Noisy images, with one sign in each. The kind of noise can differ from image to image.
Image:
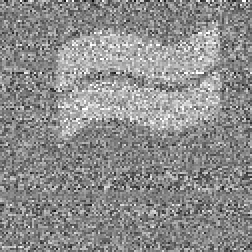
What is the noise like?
rows of uneven size
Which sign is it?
approximately sign
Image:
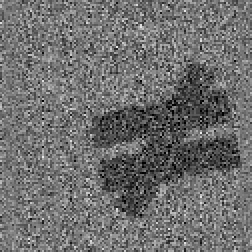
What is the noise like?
columns of uneven size
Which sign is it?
not-equal sign
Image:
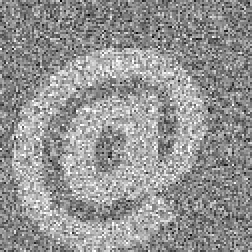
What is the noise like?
low rank plus noise
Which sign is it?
at sign
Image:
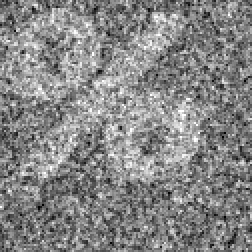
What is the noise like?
blotchy
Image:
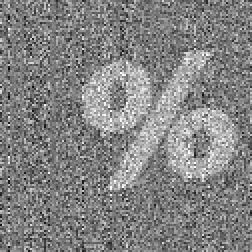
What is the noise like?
columns of uneven size
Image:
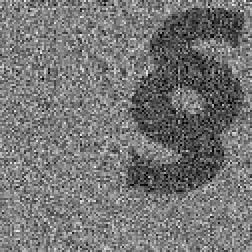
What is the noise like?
low rank plus noise
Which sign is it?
section sign
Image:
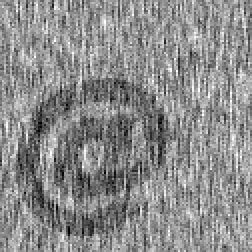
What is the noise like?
streaked along the columns
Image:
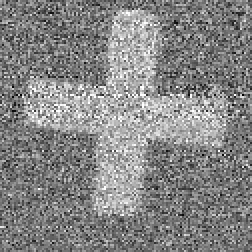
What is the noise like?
rows of uneven size
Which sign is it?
plus sign
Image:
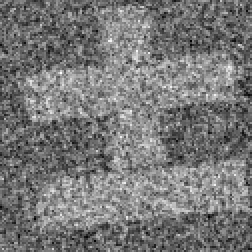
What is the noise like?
blotchy
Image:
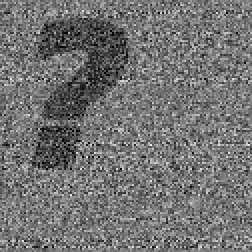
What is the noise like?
rows of uneven size
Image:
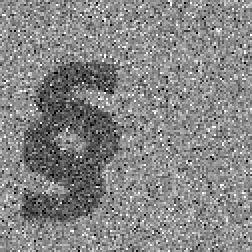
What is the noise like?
heavy tails
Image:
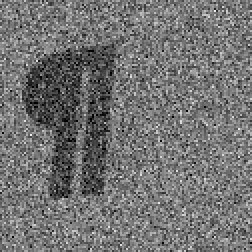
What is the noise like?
independent entries
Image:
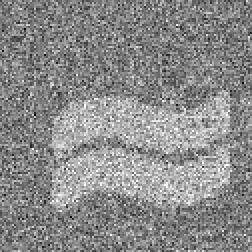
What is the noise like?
low rank plus noise
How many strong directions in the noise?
one
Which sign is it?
approximately sign
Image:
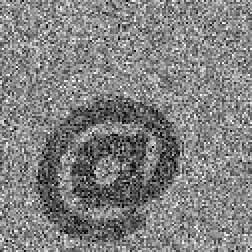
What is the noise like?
low rank plus noise
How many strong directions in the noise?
one
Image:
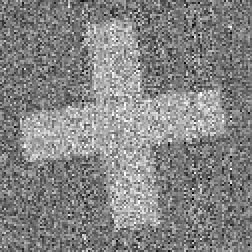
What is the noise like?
columns of uneven size
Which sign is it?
plus sign
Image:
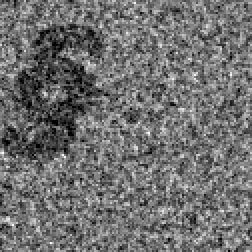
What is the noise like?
blotchy
